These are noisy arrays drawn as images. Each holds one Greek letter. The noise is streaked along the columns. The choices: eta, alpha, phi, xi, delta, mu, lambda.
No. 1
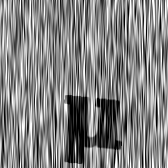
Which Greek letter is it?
mu
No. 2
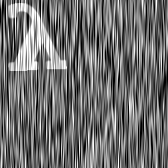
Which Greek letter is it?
lambda
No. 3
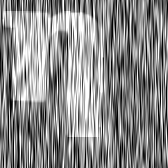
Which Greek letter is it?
eta
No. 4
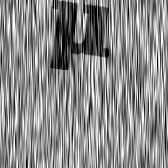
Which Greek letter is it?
mu
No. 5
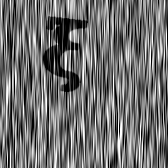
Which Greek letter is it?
xi
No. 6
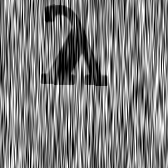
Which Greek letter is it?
lambda
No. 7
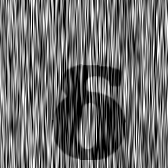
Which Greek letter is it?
delta
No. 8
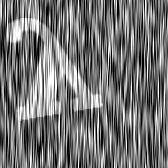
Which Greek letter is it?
lambda
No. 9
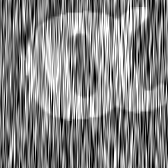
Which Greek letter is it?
alpha
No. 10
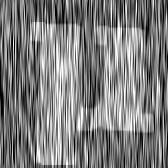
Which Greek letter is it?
mu
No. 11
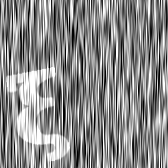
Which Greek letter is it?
xi
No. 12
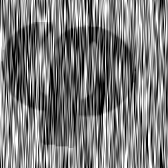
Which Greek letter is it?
phi
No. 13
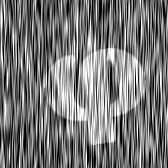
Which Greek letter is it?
phi
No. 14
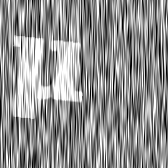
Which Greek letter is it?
mu
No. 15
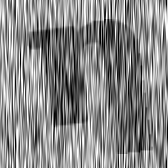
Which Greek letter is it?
eta
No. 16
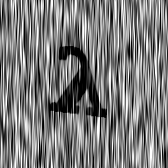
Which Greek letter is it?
lambda
